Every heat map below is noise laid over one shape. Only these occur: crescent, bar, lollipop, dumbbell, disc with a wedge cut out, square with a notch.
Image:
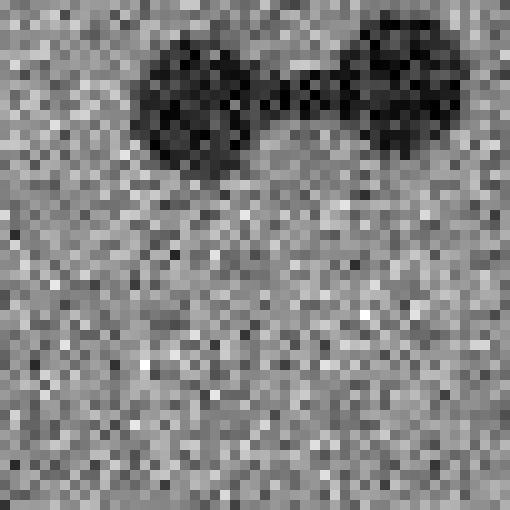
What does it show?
dark dumbbell
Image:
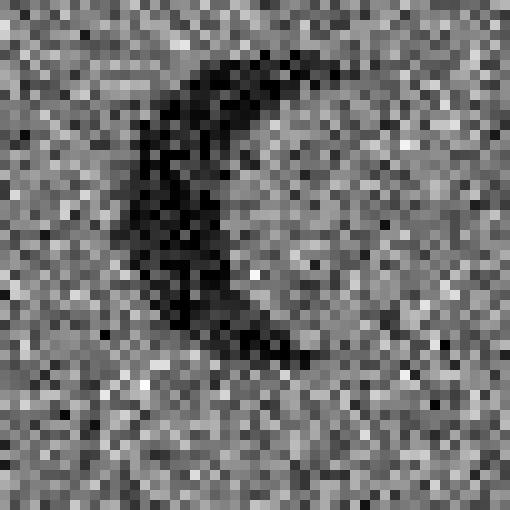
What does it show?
dark crescent
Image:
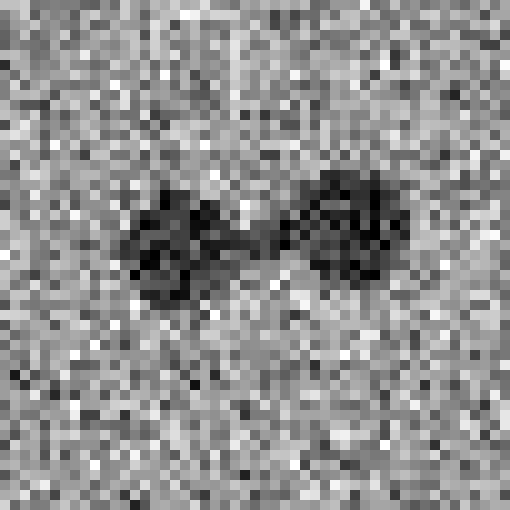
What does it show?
dark dumbbell
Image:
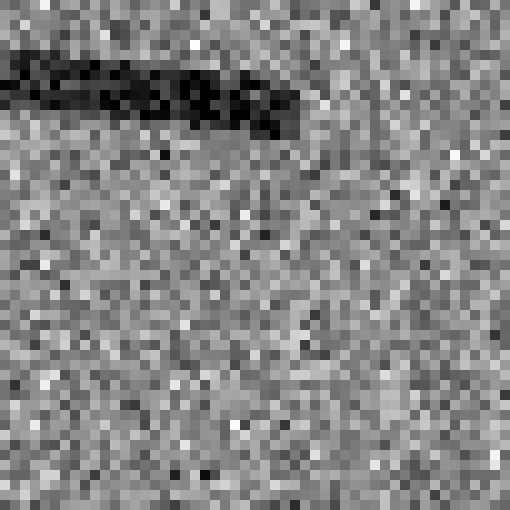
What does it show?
dark bar
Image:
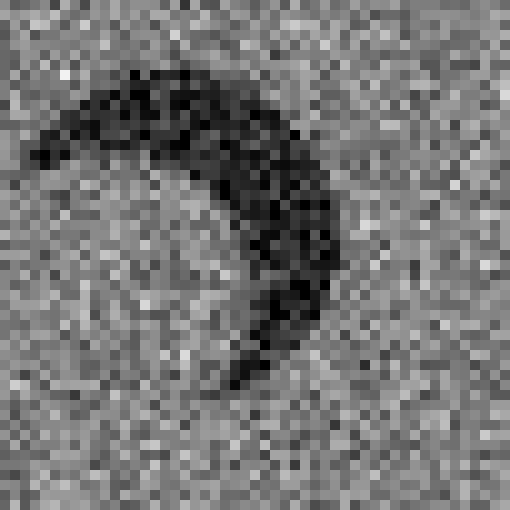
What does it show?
dark crescent
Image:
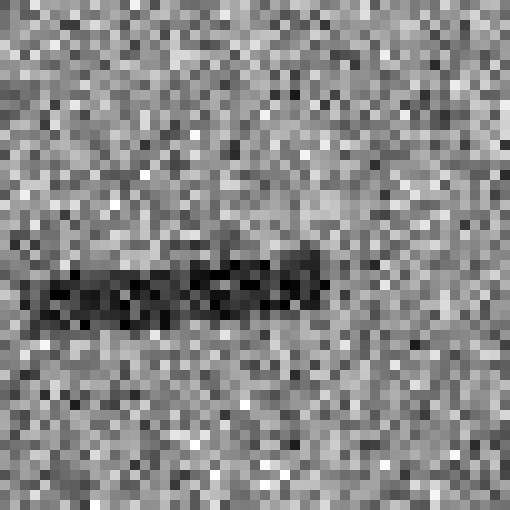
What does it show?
dark bar
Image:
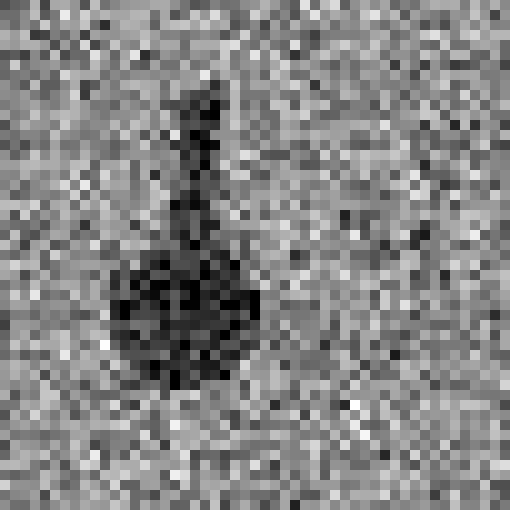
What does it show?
dark lollipop
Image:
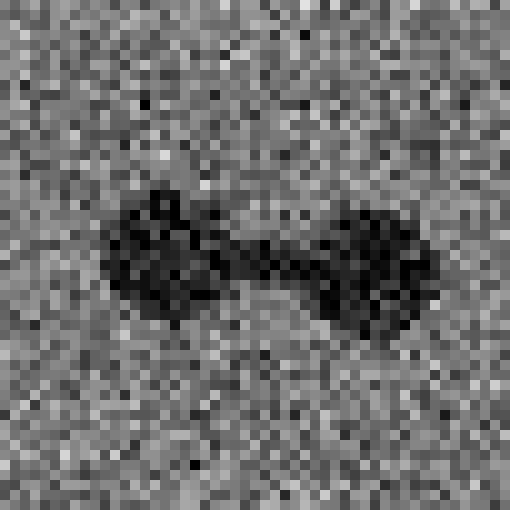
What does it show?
dark dumbbell
